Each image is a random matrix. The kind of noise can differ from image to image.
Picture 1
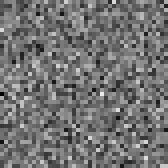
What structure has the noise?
independent entries
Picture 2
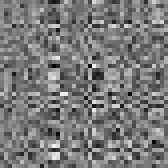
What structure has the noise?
low rank plus noise
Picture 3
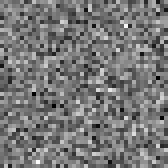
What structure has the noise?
independent entries
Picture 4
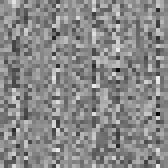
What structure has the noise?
columns of uneven size
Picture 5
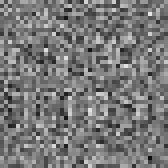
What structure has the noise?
low rank plus noise
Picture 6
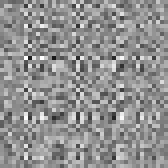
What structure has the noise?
low rank plus noise
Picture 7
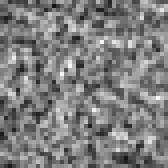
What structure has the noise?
blotchy
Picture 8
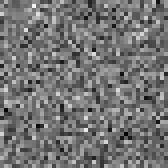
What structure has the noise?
independent entries
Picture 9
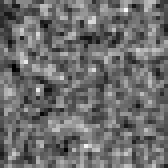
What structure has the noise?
blotchy
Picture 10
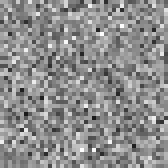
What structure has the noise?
independent entries
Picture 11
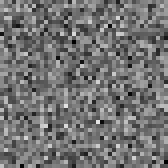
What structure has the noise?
independent entries
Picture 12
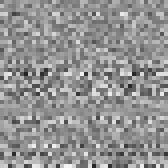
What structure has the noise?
rows of uneven size
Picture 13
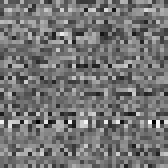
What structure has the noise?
rows of uneven size
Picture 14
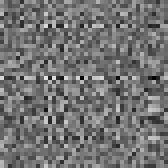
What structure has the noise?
low rank plus noise
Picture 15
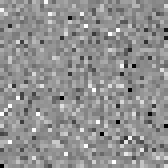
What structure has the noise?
heavy tails
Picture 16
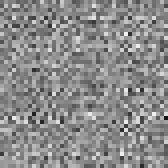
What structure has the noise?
low rank plus noise
